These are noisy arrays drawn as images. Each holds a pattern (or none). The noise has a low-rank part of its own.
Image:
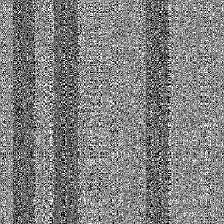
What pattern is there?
bands of columns
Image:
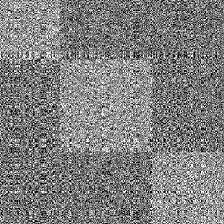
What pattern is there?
blocks along the diagonal
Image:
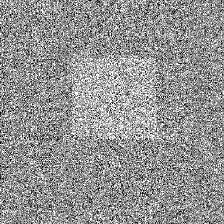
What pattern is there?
one block
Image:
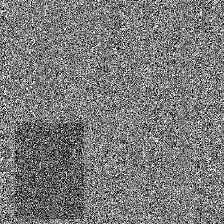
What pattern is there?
one block
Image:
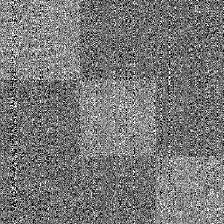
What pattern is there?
blocks along the diagonal
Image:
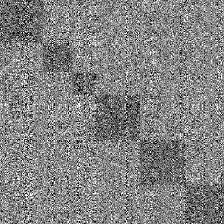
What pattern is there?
blocks along the diagonal
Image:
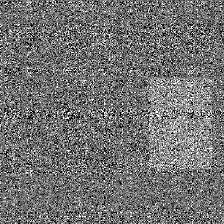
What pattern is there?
one block
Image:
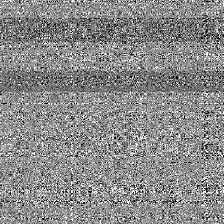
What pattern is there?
bands of rows
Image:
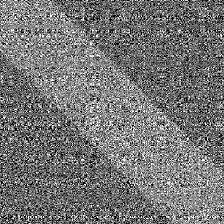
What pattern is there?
a diagonal band
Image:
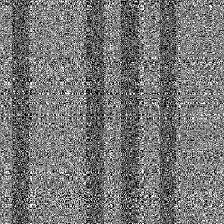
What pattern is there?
bands of columns
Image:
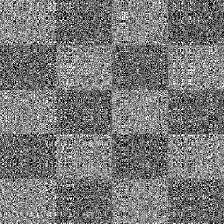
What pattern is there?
a checkerboard
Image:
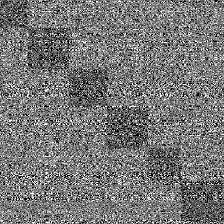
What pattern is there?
blocks along the diagonal
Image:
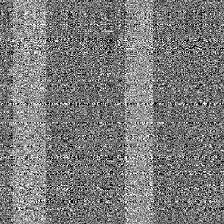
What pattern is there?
bands of columns
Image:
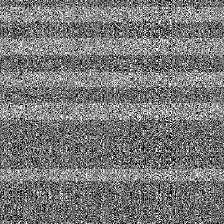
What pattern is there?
bands of rows
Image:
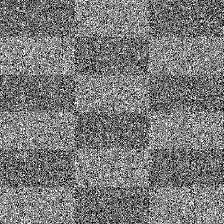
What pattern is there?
a checkerboard
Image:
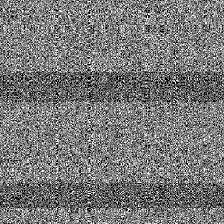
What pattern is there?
bands of rows
